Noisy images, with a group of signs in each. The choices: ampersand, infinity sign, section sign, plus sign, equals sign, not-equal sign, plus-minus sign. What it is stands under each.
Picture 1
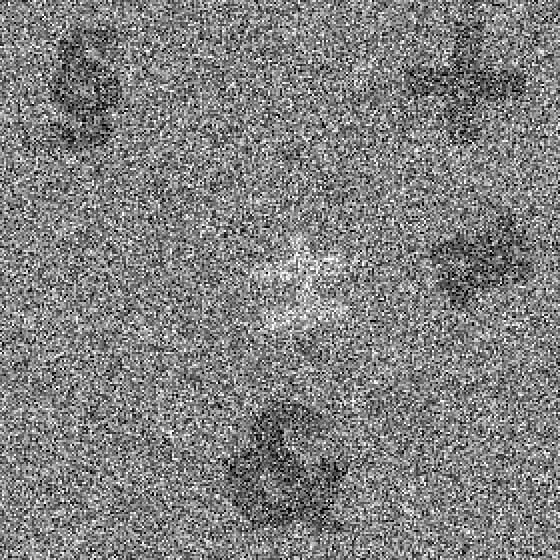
top left: dark section sign; top right: dark plus sign; centre: light plus-minus sign; middle right: dark not-equal sign; bottom middle: dark ampersand
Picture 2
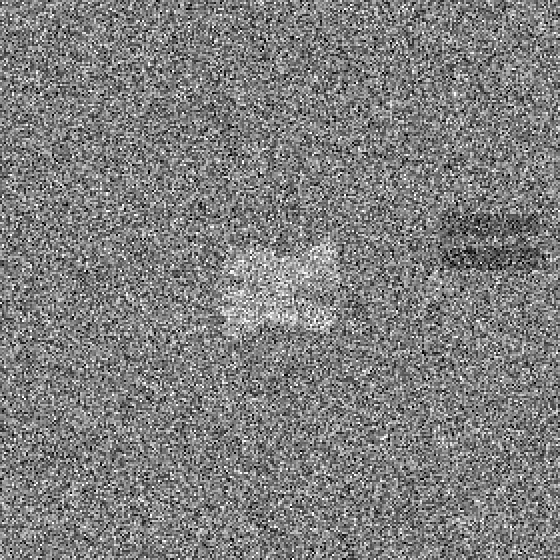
centre: light not-equal sign; middle right: dark equals sign
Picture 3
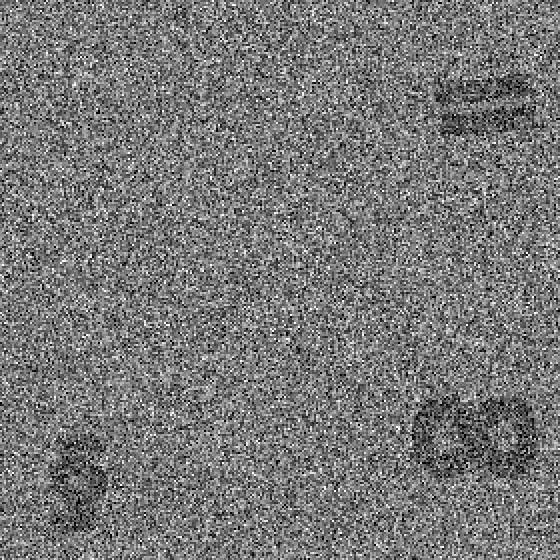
top right: dark equals sign; bottom left: dark section sign; bottom right: dark infinity sign
